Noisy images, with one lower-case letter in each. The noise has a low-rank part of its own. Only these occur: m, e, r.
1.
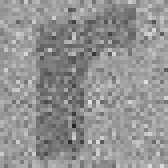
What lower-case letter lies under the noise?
r
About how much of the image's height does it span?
nearly all
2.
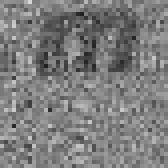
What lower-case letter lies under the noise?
m
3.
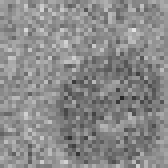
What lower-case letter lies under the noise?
e
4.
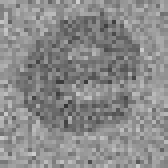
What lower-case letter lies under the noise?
e
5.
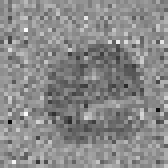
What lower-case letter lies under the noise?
e
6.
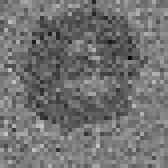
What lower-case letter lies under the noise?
e
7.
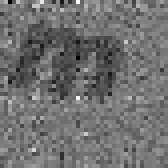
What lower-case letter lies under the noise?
m
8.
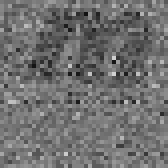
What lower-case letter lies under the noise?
m
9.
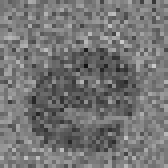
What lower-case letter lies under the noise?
e
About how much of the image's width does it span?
two thirds
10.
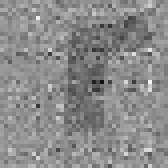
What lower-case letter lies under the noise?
r
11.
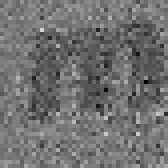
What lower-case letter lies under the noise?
m
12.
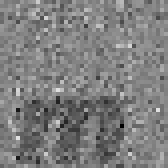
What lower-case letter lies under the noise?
m
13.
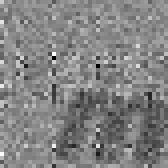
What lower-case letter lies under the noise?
m
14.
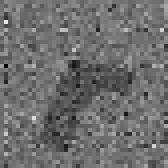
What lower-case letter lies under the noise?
r
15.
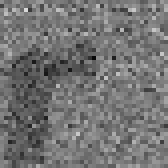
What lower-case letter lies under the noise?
r
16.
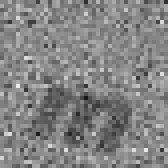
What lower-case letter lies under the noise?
m
